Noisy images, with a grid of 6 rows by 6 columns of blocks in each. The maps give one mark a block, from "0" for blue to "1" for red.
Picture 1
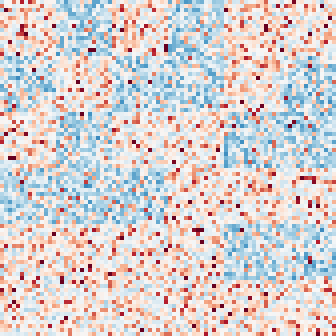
1 0 1 0 1 1
0 1 0 0 1 0
1 0 1 1 0 0
0 0 0 1 1 1
1 1 1 1 0 0
1 1 1 1 1 1
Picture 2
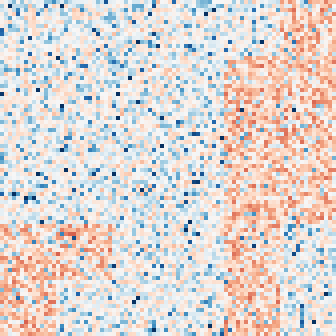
0 0 0 0 0 1
0 0 0 0 1 1
0 0 0 0 1 1
0 0 0 0 1 1
1 1 0 0 1 0
1 0 0 0 1 0
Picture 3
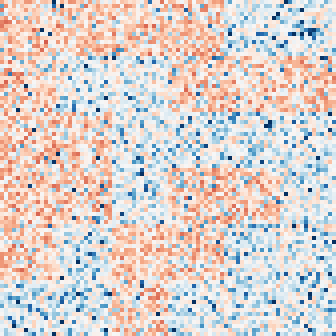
1 1 1 1 0 0
1 0 0 1 1 1
1 1 0 0 0 0
1 1 0 1 1 0
1 0 1 1 0 0
0 0 1 0 0 0
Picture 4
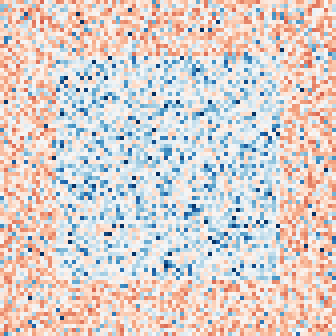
1 1 1 1 1 1
1 0 0 0 0 1
1 0 0 0 0 1
1 0 0 0 0 1
1 0 0 0 0 1
1 1 1 1 1 1
